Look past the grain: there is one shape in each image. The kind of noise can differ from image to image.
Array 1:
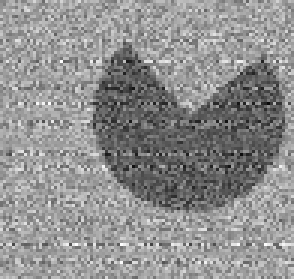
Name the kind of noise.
rows of uneven size
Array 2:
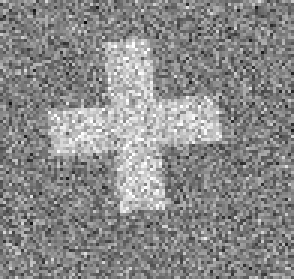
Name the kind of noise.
independent entries
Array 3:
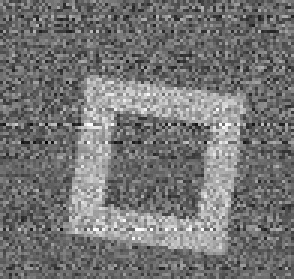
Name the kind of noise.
rows of uneven size
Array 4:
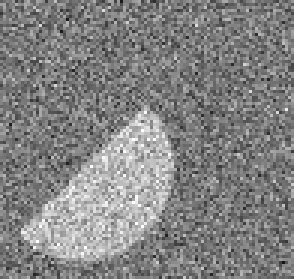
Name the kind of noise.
independent entries
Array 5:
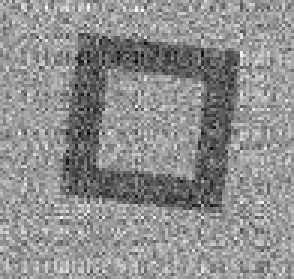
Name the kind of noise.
low rank plus noise
